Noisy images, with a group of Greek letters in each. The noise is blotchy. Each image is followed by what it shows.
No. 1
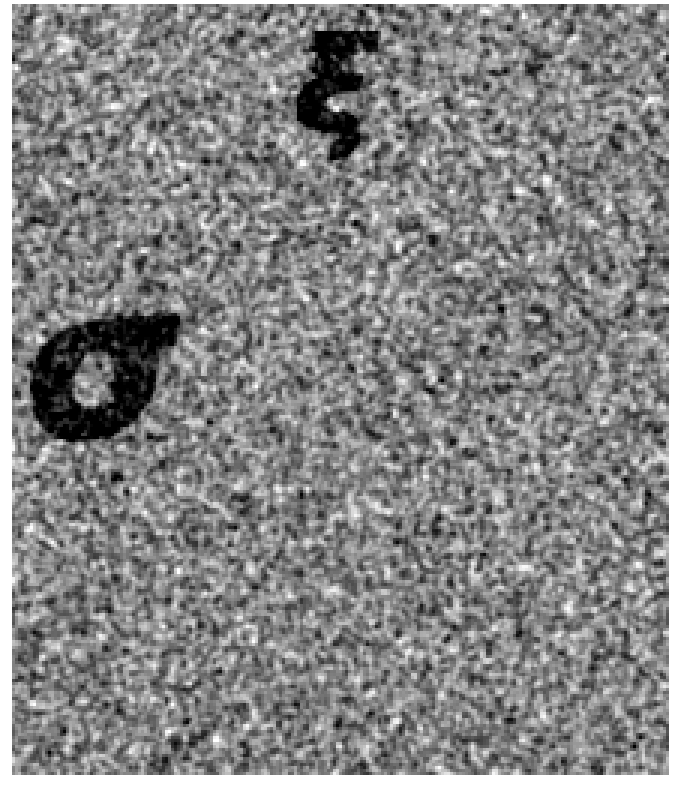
top middle: xi; middle left: sigma
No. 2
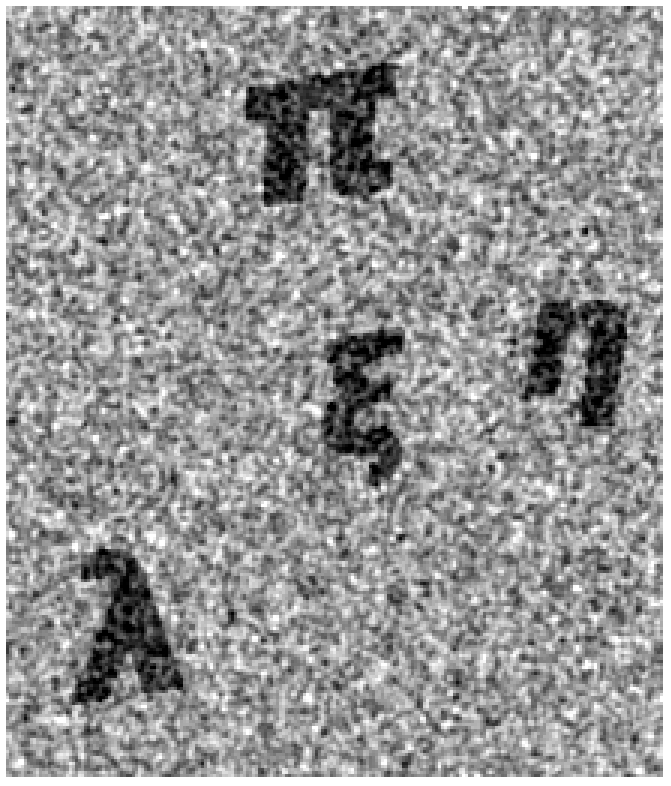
top middle: pi; centre: xi; middle right: eta; bottom left: lambda
